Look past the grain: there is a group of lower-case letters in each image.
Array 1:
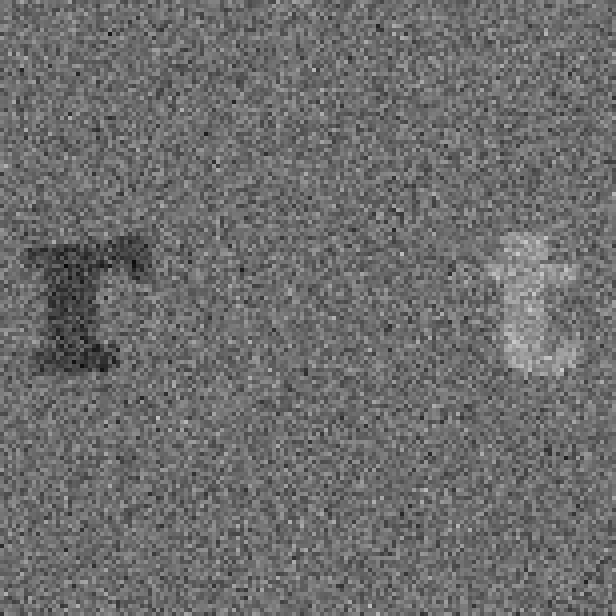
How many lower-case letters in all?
2
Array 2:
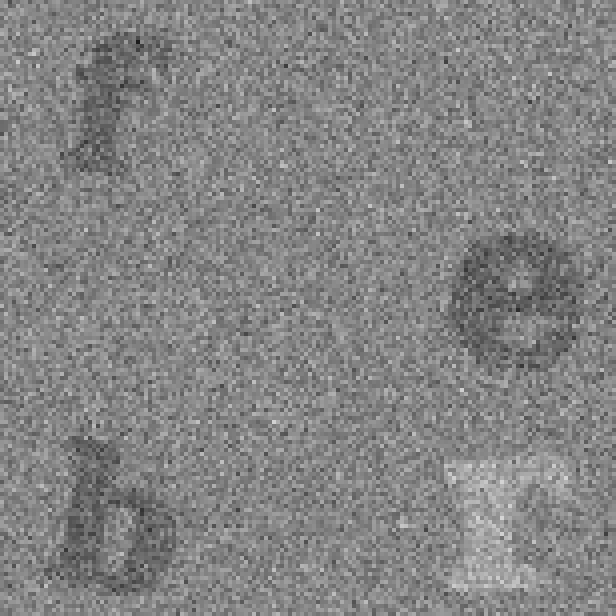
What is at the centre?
nothing
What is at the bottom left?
b
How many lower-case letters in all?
4
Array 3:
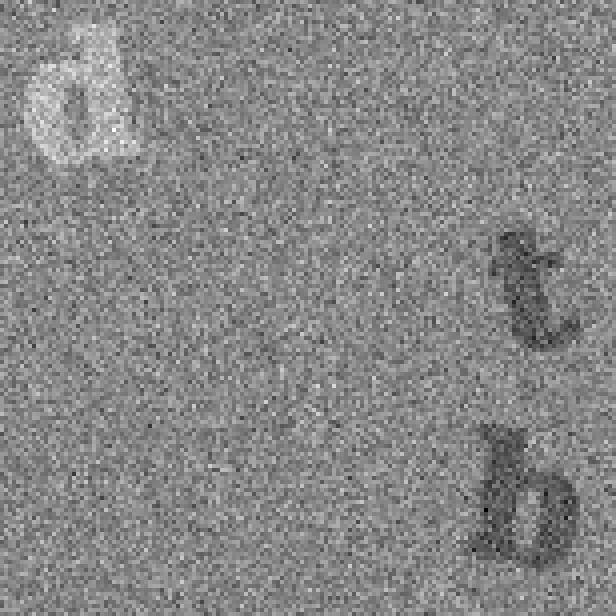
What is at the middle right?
t
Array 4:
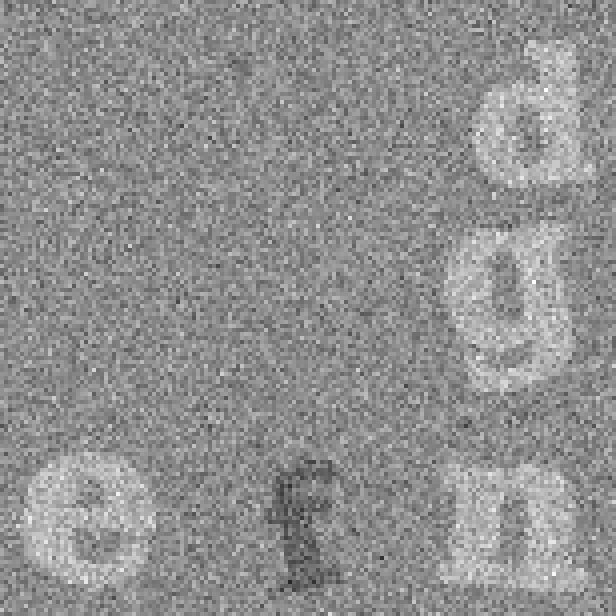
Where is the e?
bottom left
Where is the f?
bottom middle
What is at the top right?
d
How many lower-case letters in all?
5
